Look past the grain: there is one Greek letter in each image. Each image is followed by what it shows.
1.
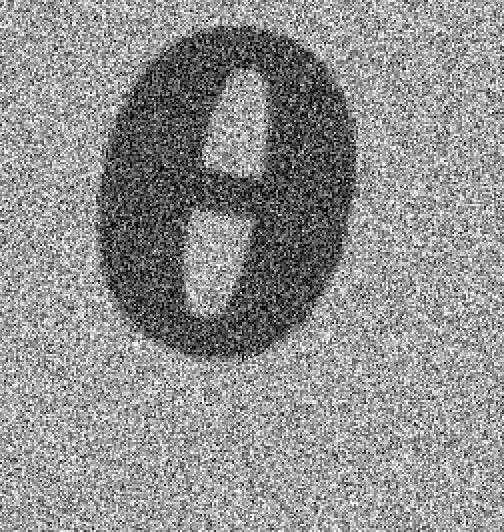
theta
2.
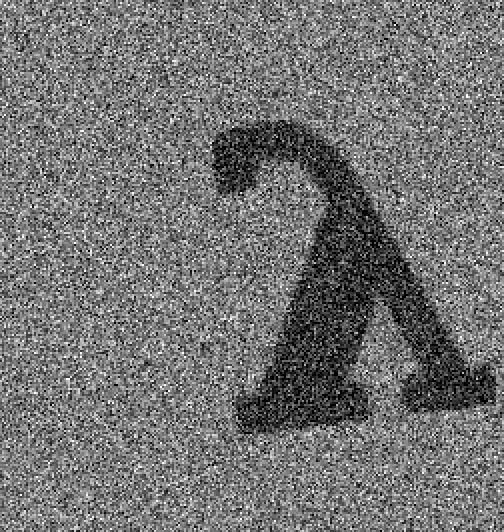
lambda
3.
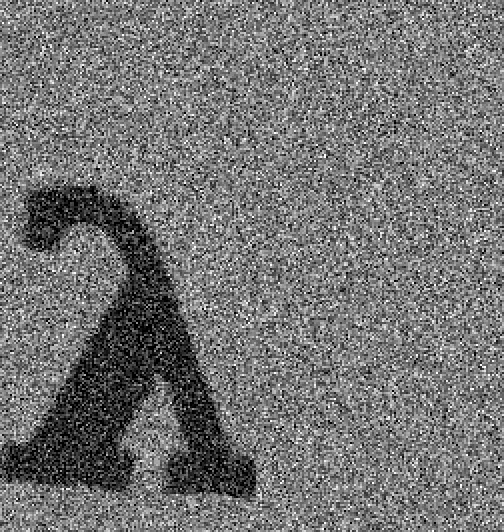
lambda
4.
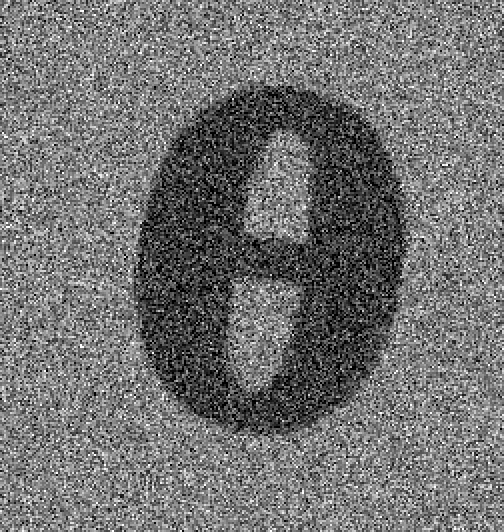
theta
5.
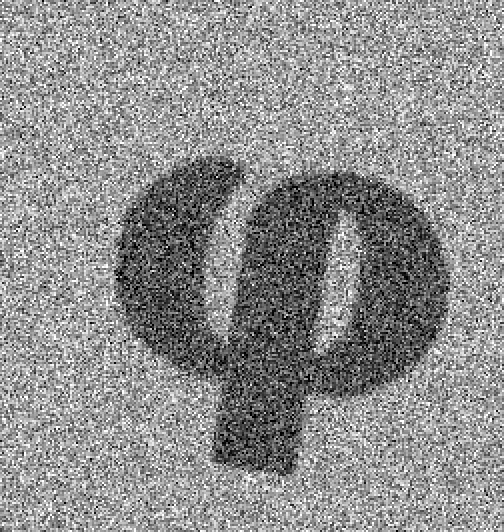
phi
